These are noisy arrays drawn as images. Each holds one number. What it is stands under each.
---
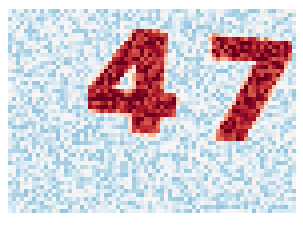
47
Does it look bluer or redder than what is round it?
redder
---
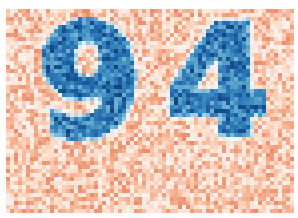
94
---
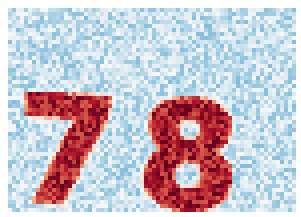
78
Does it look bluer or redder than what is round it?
redder
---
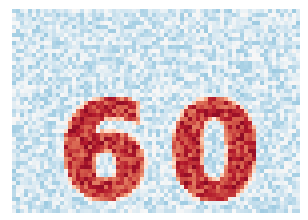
60
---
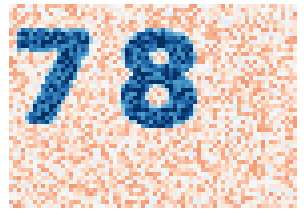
78
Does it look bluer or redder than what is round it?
bluer
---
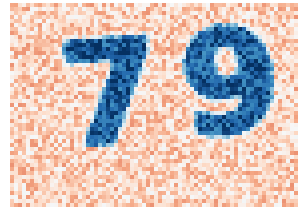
79
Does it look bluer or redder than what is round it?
bluer
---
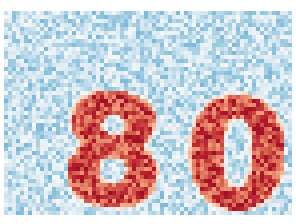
80
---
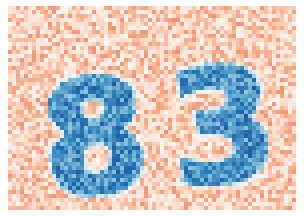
83
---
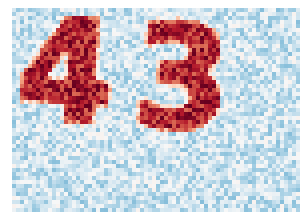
43
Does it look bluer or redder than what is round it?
redder
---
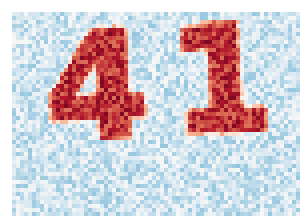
41
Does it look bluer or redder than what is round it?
redder
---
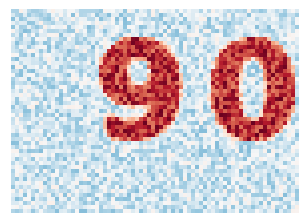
90
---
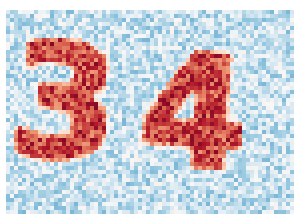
34
